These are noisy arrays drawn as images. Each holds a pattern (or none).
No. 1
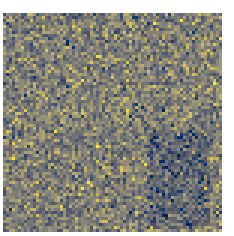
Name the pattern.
one block
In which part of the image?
bottom right
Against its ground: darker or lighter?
darker
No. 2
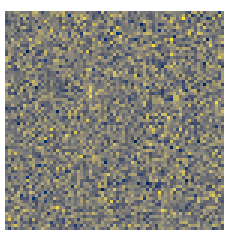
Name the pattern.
only noise
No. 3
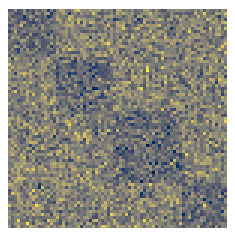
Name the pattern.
blocks along the diagonal
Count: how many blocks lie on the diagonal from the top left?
4
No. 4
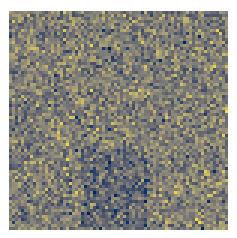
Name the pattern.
one block
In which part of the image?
bottom middle
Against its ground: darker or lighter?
darker
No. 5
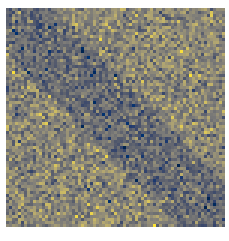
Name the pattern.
a diagonal band
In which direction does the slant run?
top left to bottom right
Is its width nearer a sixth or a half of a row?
a half
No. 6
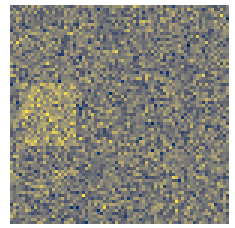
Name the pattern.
one block
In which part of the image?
middle left
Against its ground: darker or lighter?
lighter
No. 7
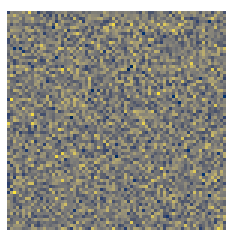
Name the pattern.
only noise
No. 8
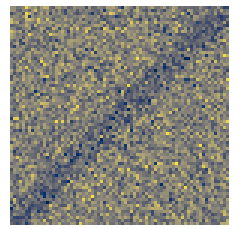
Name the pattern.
a diagonal band
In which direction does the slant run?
bottom left to top right
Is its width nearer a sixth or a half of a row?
a sixth
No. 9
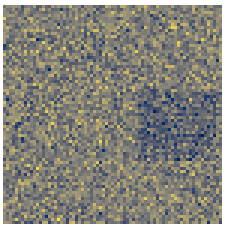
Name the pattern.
one block
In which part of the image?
middle right
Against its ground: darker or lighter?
darker
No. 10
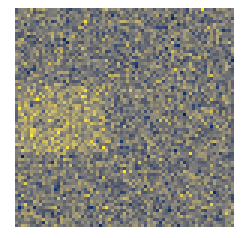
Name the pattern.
one block
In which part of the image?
middle left
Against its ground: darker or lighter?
lighter
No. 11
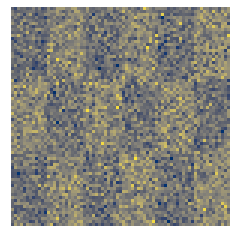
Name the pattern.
a checkerboard
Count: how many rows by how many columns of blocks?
3 by 6
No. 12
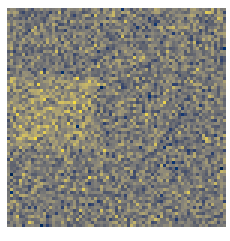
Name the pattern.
one block
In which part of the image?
middle left
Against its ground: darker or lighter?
lighter
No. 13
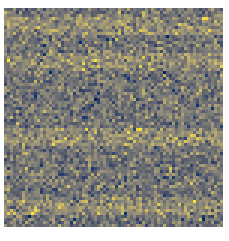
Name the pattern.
bands of rows
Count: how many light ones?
4
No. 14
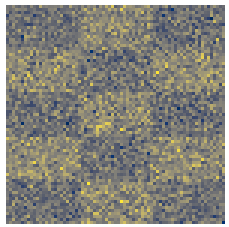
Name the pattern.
a checkerboard
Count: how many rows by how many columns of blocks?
5 by 3
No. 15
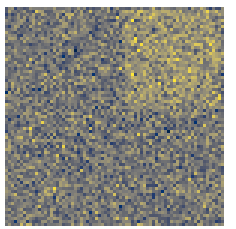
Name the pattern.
one block
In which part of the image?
top right
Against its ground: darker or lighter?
lighter
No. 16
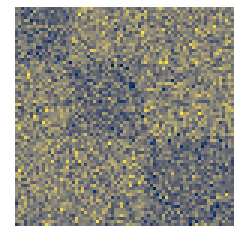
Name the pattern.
blocks along the diagonal
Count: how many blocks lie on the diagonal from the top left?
3
